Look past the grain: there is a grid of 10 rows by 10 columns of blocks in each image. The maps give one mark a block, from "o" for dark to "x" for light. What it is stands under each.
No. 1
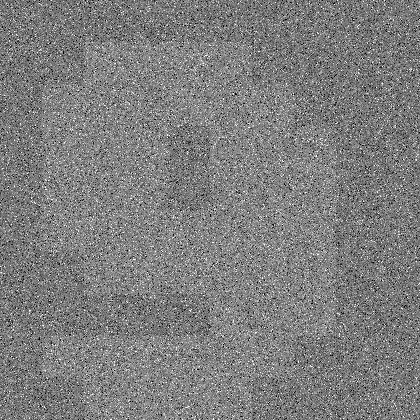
o o o o o o o o o o
o o x x x x o o o o
o x x x x x x o o o
o x x x o x x x o o
o x x x o x x x o o
o x x x x x x x o o
o o x x x x x x o o
o o o o o x x x o o
o x x x x x x o o o
o o x x x x o o o o
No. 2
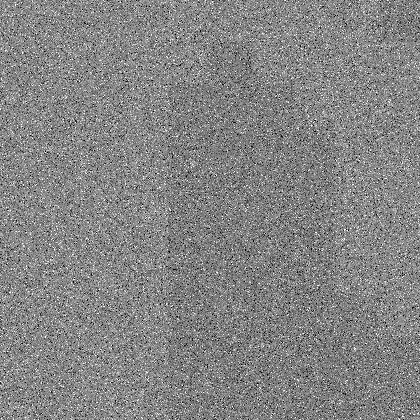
x x x x x x x x x o
x x x x x o x x x x
x x x x o o o x x x
x x x x o o o o x x
x x x x o o o o x x
x x x x o o o o x x
x x x x o o o o x x
x x x x o o o o o x
x x x x o o o o o o
x x x x o o o o o o
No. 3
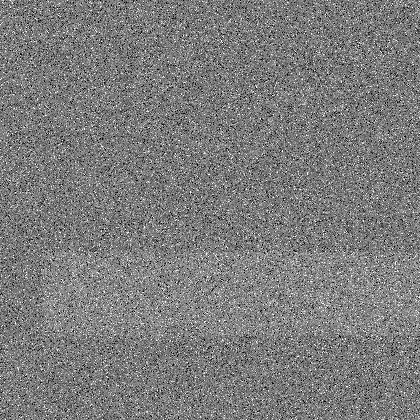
o o o o o o o o o o
o o o o o o o o o o
o o o o o o o o o o
o o o o o o o o o o
o o o o o o o o o o
o o o o o o o o o o
o x x x x x x x x x
o x x x x x x x x x
o o o o o o o o o o
o o o o o o o o o o
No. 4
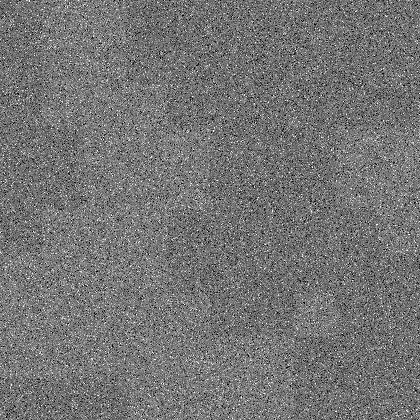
o x x o o o o o o o
o x x o o o o o o o
o x x x o o o o o o
o o x x x o o o x x
o o x x x o o o x x
o x x x o o o o o x
x x x x o o o o o o
x x x x x o o x o o
x x x x x x x o o o
o o o x x x x o o o
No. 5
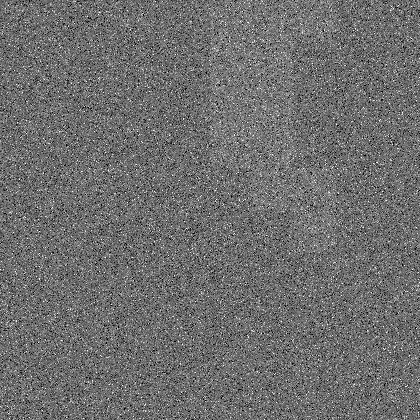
o o o o o x x x o o
o o o o o x x o o o
o o o o o x x o o o
o o o o o x x o o o
o o o o o o x x o o
o o o o o o o x o o
o o o o o o o o o o
o o o o o o o o o o
o o o o o o o o o o
o o o o o o o o o o
